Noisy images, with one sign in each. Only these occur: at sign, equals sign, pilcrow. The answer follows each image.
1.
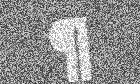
pilcrow
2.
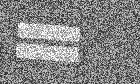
equals sign
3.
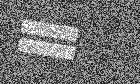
equals sign
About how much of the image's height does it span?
half
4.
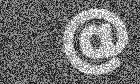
at sign
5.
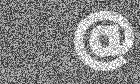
at sign
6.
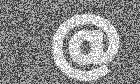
at sign
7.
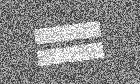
equals sign
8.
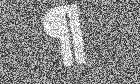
pilcrow
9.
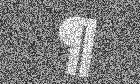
pilcrow
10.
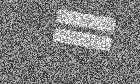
equals sign
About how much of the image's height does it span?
half
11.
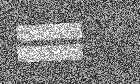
equals sign
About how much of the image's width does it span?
half
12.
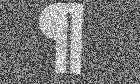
pilcrow
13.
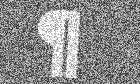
pilcrow
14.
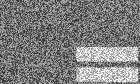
equals sign
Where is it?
bottom right
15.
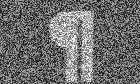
pilcrow
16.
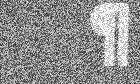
pilcrow
